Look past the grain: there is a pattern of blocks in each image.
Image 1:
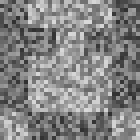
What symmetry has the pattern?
left and right mirror each other
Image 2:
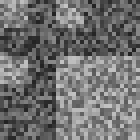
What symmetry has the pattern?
mirrored about the diagonal from the top left
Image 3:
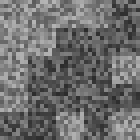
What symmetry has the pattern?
mirrored about the diagonal from the top left
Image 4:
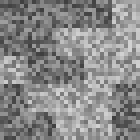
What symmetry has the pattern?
no symmetry
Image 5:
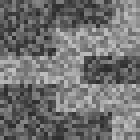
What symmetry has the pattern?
top and bottom mirror each other
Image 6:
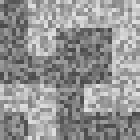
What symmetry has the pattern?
mirrored about the diagonal from the bottom left
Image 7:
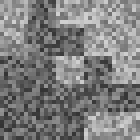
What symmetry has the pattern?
mirrored about the diagonal from the bottom left
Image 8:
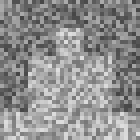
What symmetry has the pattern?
left and right mirror each other
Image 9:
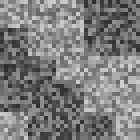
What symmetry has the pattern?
mirrored about the diagonal from the bottom left
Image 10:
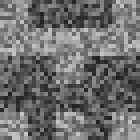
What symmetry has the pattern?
left and right mirror each other
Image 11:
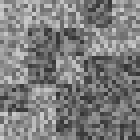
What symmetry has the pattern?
mirrored about the diagonal from the top left
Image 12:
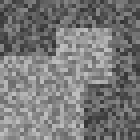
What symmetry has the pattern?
mirrored about the diagonal from the bottom left
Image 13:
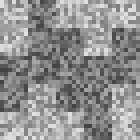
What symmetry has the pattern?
the same after a half turn
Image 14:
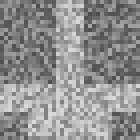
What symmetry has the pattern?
left and right mirror each other
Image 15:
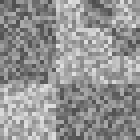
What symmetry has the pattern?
mirrored about the diagonal from the bottom left
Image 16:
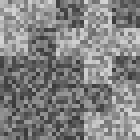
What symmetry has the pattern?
mirrored about the diagonal from the bottom left
